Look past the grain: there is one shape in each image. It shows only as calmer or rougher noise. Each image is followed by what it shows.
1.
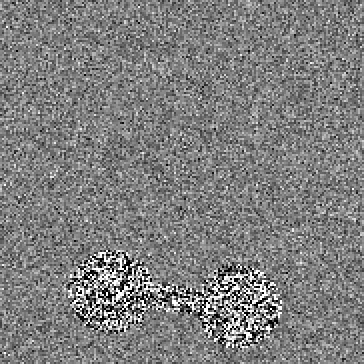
dumbbell
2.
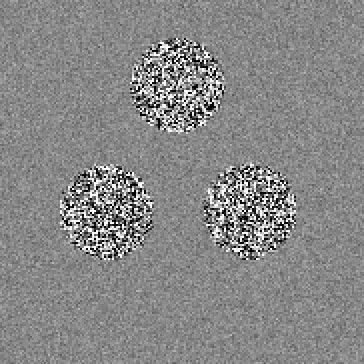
three dots
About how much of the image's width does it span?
two thirds
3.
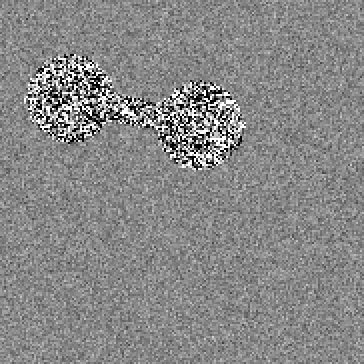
dumbbell
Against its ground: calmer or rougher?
rougher
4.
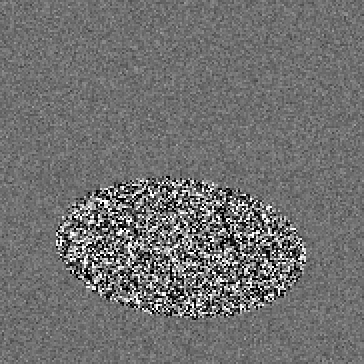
ellipse
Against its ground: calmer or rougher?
rougher
